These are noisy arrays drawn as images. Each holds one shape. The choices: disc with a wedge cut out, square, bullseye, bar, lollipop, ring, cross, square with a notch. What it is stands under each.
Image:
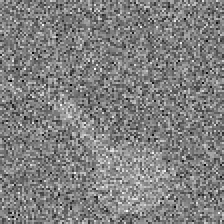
light lollipop
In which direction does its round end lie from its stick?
down and right
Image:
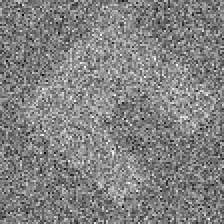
light square with a notch
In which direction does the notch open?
down and right
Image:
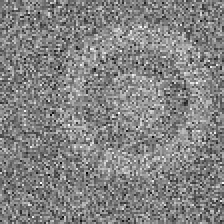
light bullseye
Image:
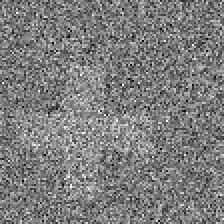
light cross
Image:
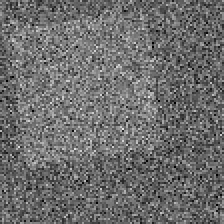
light square
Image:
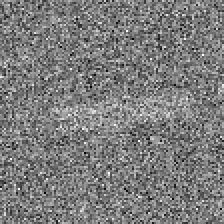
light bar
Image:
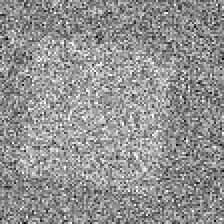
light square
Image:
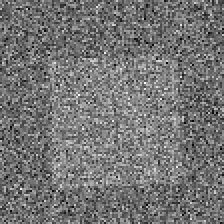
light square
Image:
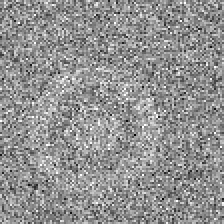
light bullseye
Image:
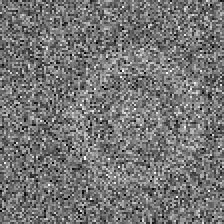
light bullseye
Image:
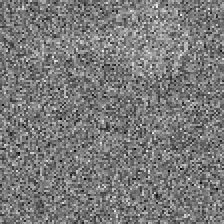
light lollipop
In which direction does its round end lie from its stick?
right
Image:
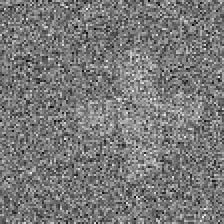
light cross
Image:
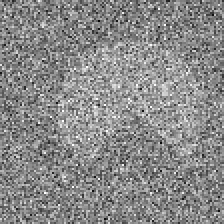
light disc with a wedge cut out
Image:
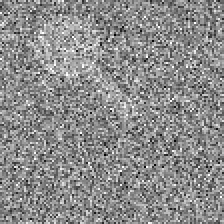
light lollipop
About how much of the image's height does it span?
half
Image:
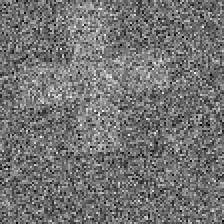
light cross
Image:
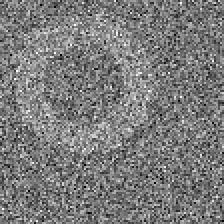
light ring
